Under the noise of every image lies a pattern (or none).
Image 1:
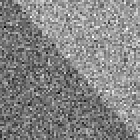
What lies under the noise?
a sharp edge
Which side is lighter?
top right
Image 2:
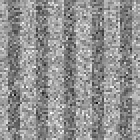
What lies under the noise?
vertical stripes
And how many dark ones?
5
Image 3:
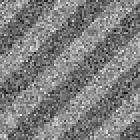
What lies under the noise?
diagonal stripes
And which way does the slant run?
bottom left to top right
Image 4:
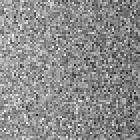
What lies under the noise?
a smooth slope
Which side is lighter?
left
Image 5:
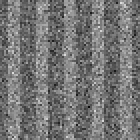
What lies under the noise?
vertical stripes
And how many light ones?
5
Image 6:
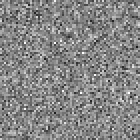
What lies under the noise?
only noise
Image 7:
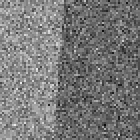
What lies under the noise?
a sharp edge
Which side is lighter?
left
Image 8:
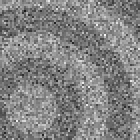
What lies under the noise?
rings round one point
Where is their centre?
bottom left
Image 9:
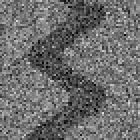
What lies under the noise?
a wavy band
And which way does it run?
top to bottom
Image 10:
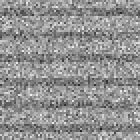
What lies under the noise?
horizontal stripes
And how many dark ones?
6
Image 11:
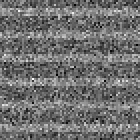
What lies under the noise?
horizontal stripes
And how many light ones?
6
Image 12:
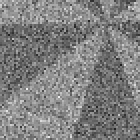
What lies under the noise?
spokes from one point
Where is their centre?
top right
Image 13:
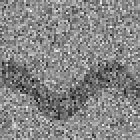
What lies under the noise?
a wavy band
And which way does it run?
left to right
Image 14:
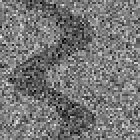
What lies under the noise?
a wavy band
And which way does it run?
top to bottom
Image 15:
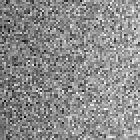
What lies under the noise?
a smooth slope
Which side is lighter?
right
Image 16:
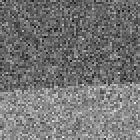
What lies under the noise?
a sharp edge
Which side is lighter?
bottom
